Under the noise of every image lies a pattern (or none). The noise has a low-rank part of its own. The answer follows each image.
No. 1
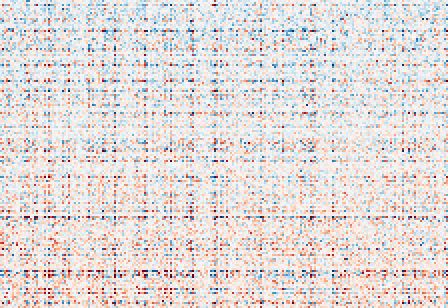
a smooth slope
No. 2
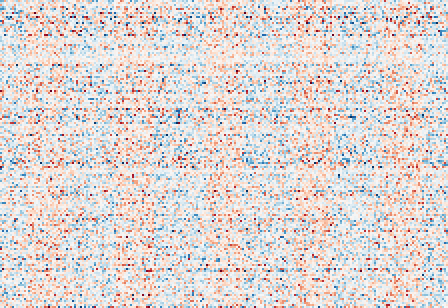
vertical stripes
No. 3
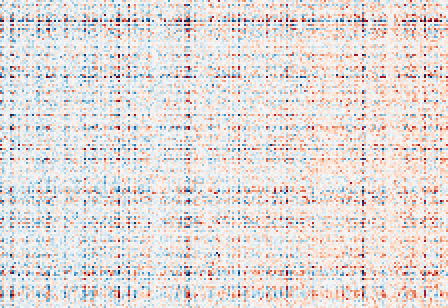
a smooth slope
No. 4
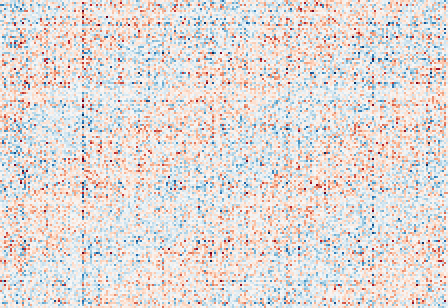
diagonal stripes
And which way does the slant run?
bottom left to top right
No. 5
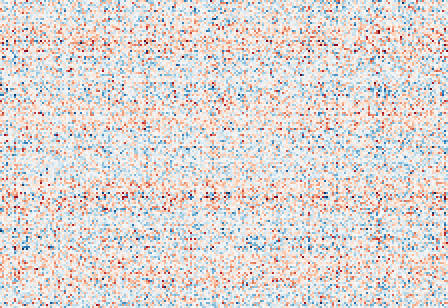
horizontal stripes
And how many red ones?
4
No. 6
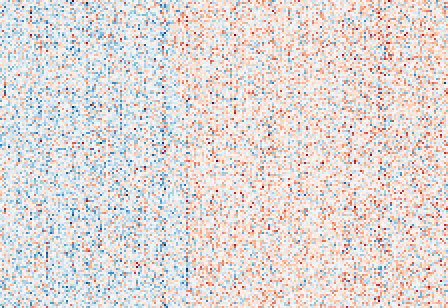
a sharp edge
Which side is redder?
right
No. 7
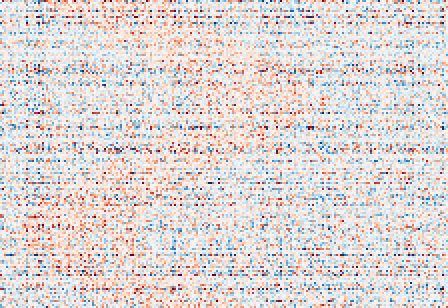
a wavy band
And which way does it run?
top to bottom
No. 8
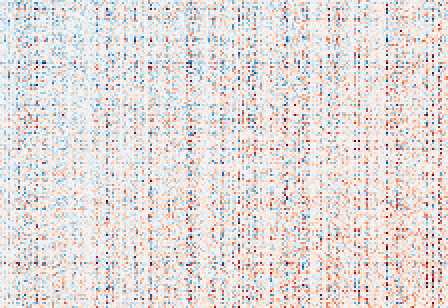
a smooth slope
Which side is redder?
bottom right
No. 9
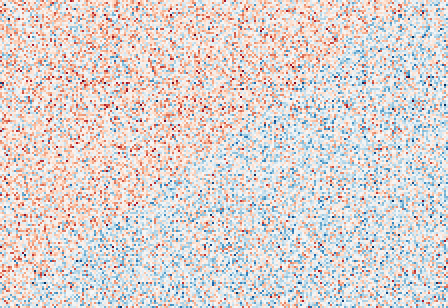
a sharp edge
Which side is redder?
top left
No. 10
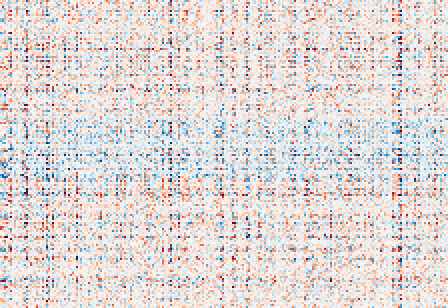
one horizontal stripe
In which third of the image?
middle
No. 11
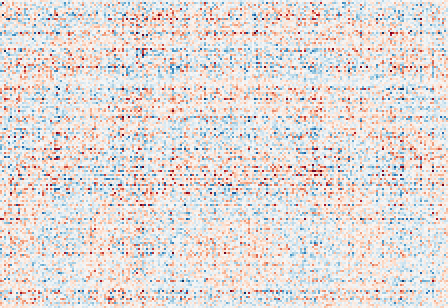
rings round one point
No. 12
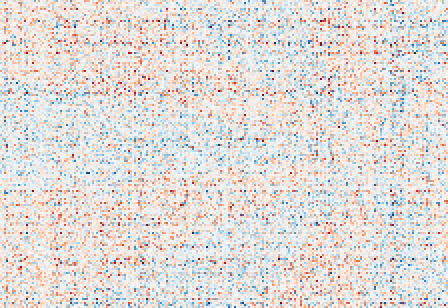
spokes from one point
